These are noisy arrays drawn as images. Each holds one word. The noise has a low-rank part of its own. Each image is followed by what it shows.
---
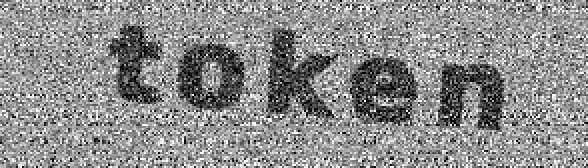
token
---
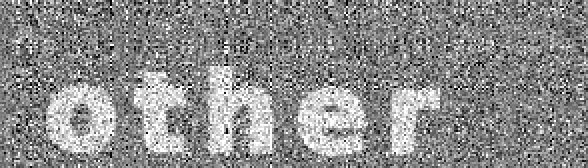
other
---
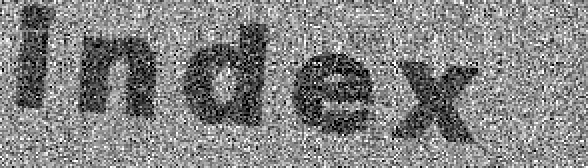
index
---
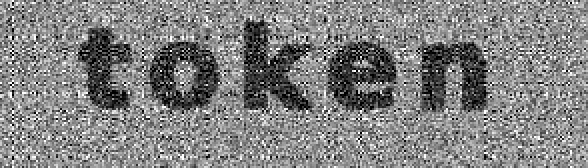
token
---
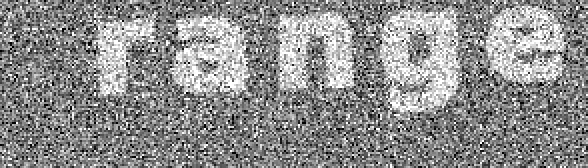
range
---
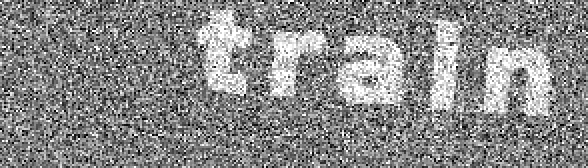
train
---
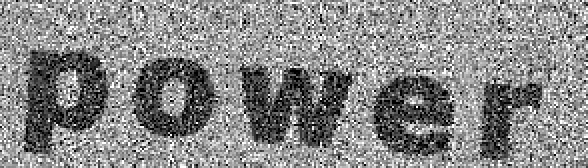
power
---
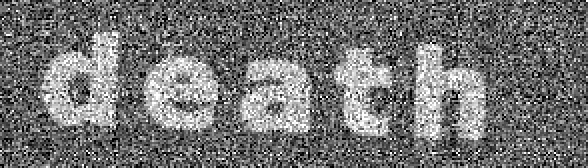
death
